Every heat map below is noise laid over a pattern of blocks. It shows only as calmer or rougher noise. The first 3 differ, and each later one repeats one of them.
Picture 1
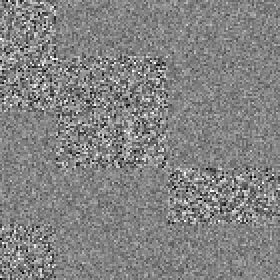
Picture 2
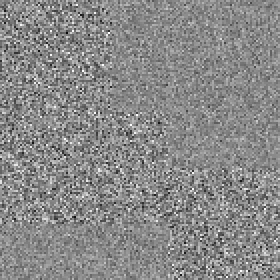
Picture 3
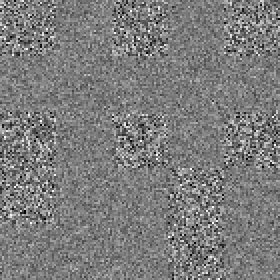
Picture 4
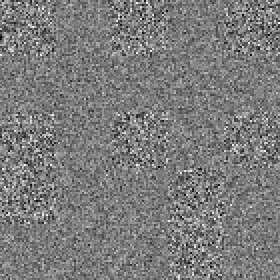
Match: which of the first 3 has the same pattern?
3
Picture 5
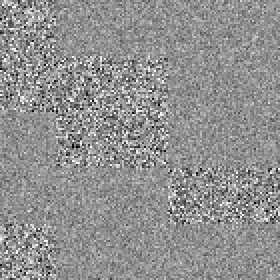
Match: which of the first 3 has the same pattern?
1
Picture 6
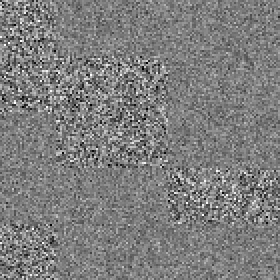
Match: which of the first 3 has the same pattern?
1
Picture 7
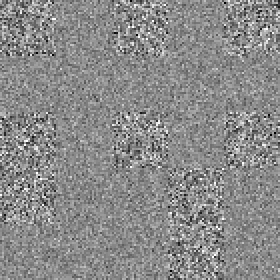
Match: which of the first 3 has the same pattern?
3
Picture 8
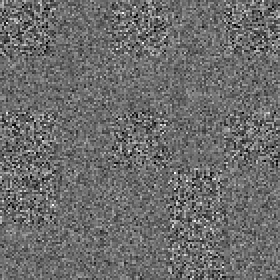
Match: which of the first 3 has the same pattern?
3
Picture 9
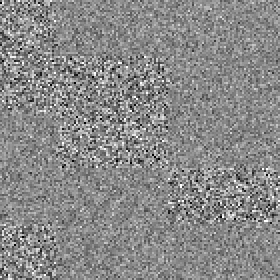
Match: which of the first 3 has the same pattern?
1
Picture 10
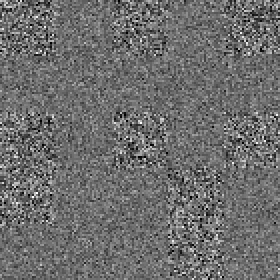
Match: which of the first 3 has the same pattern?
3
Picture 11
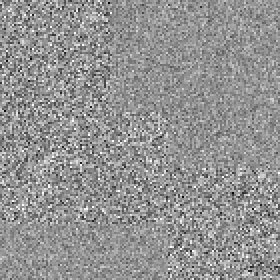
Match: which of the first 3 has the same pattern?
2
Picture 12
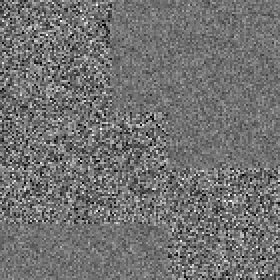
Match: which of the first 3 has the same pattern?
2
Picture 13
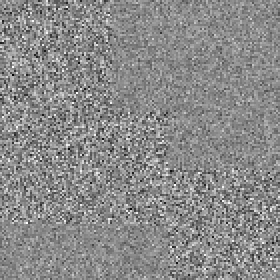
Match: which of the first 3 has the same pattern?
2
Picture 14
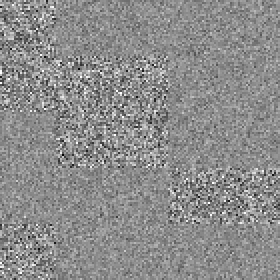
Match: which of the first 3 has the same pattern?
1
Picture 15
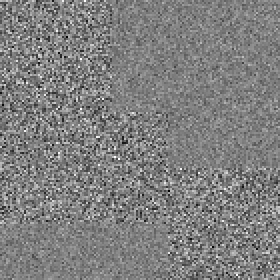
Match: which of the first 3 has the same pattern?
2
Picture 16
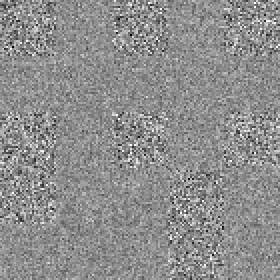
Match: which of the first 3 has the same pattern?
3
